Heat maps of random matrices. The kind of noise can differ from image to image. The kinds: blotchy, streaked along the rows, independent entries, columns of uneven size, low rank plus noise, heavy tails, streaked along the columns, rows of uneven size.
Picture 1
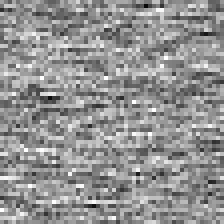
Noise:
streaked along the rows
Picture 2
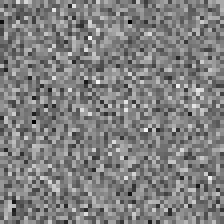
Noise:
independent entries
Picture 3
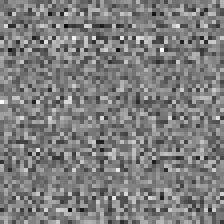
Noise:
rows of uneven size
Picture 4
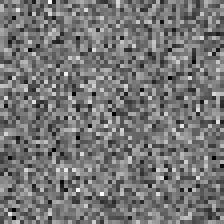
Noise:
independent entries
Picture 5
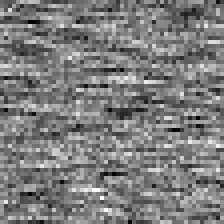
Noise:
streaked along the rows
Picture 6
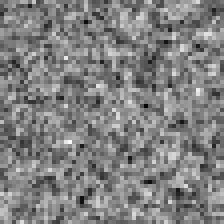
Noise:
blotchy
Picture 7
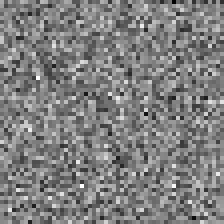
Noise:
low rank plus noise
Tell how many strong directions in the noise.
one
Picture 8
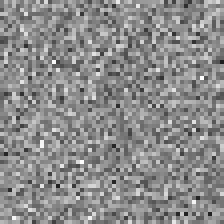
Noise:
independent entries
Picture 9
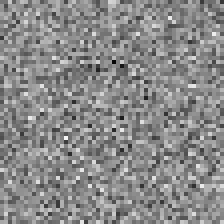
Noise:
low rank plus noise
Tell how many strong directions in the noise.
one
